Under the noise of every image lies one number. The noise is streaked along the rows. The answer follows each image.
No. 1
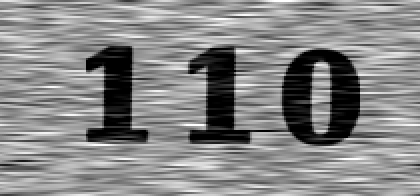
110
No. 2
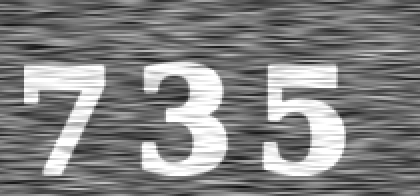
735
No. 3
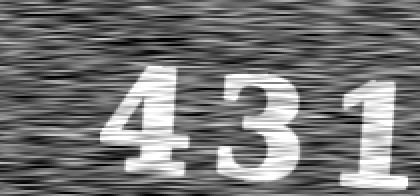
431
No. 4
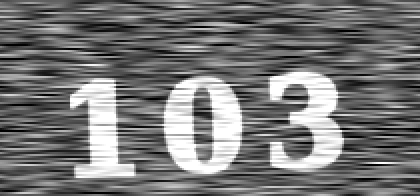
103
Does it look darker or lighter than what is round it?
lighter
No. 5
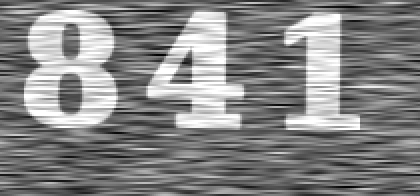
841
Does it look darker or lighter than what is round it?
lighter
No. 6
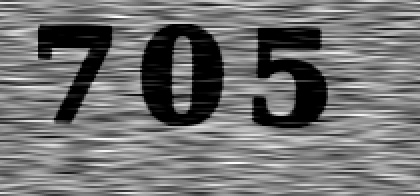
705
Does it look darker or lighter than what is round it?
darker
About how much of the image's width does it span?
two thirds
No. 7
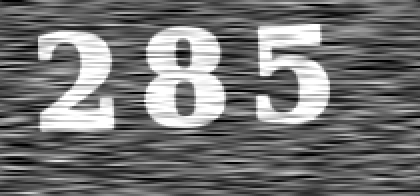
285
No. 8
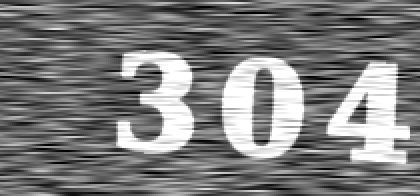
304
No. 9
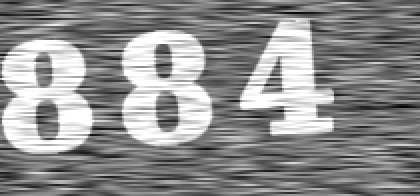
884
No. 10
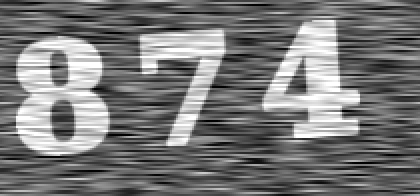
874
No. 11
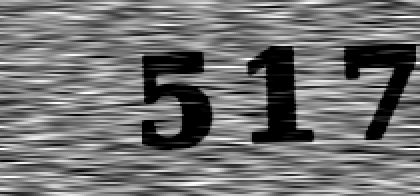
517
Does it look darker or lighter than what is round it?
darker
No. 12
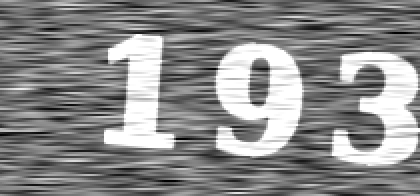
193
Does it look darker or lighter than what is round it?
lighter
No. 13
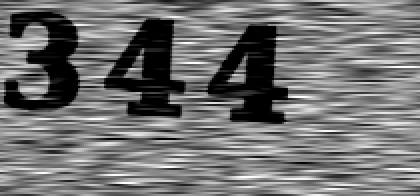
344
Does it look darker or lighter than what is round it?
darker
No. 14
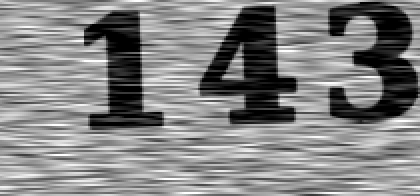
143
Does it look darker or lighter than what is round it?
darker
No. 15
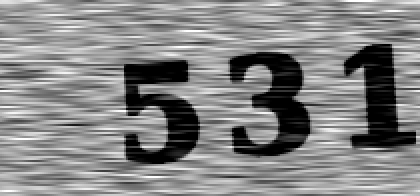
531
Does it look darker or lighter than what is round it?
darker
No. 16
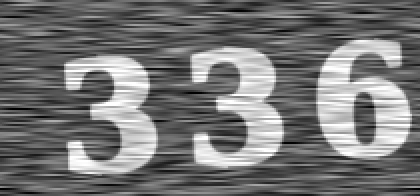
336
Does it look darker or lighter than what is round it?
lighter
